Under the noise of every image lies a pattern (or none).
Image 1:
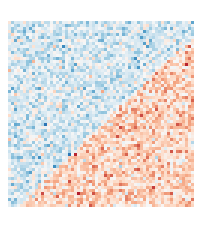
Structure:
a sharp edge
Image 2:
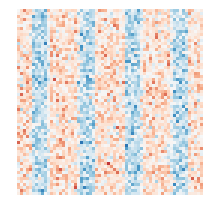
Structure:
vertical stripes
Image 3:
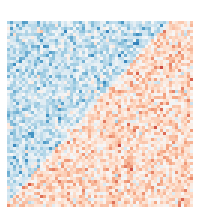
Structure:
a sharp edge
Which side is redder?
bottom right
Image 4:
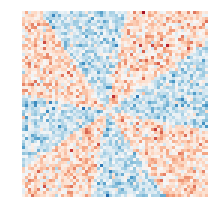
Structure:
spokes from one point
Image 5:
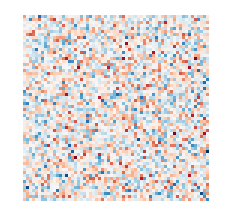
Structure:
only noise
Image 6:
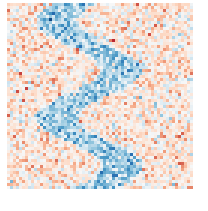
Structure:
a wavy band
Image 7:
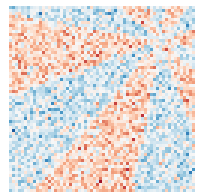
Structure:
spokes from one point
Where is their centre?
top right
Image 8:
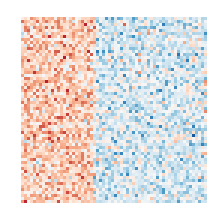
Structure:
a sharp edge
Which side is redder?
left
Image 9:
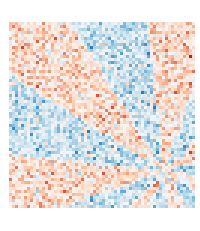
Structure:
spokes from one point
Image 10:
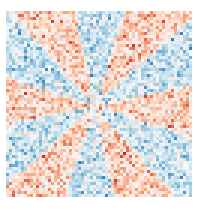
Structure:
spokes from one point
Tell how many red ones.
6
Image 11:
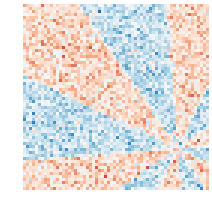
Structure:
spokes from one point
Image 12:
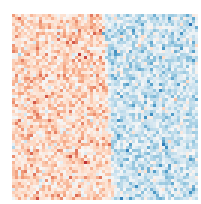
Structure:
a sharp edge
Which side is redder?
left
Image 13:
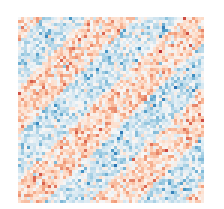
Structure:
diagonal stripes
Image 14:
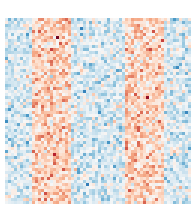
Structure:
vertical stripes
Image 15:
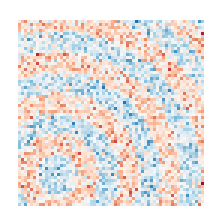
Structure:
rings round one point
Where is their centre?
bottom left
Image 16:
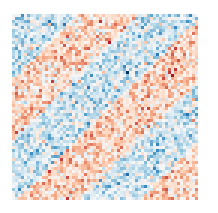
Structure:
diagonal stripes
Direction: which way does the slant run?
bottom left to top right
